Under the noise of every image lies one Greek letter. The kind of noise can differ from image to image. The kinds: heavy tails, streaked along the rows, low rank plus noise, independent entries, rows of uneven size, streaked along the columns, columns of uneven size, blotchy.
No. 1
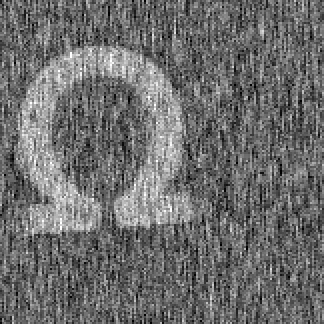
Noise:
streaked along the columns
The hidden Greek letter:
omega
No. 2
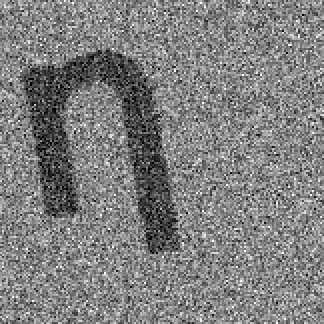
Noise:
independent entries
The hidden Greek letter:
eta
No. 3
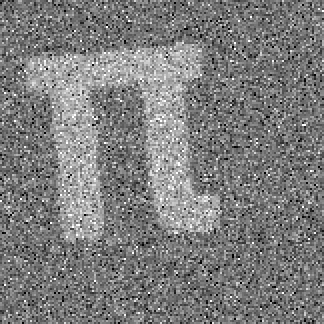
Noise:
heavy tails
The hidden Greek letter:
pi
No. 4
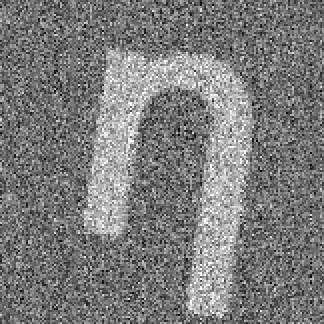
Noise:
columns of uneven size
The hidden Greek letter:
eta
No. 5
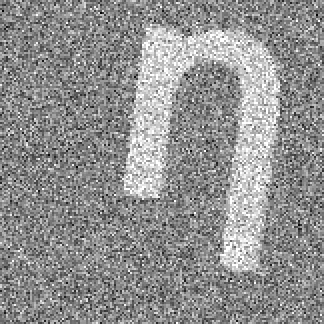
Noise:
independent entries
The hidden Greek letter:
eta
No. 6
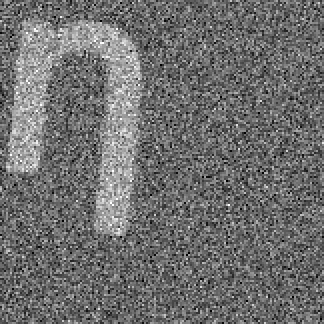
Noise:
independent entries
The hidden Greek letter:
eta
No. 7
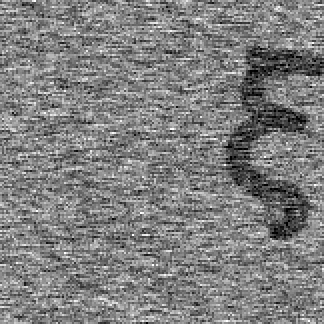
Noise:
streaked along the rows
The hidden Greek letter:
xi
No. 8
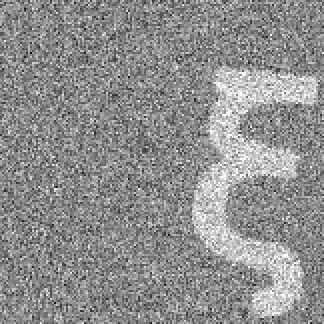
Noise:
low rank plus noise
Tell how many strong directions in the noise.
five to eight
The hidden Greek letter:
xi
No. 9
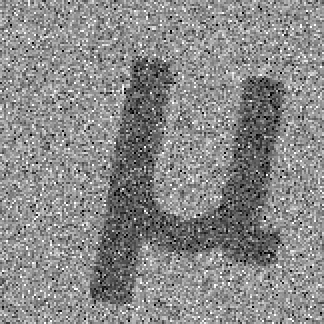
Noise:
heavy tails
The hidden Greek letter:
mu
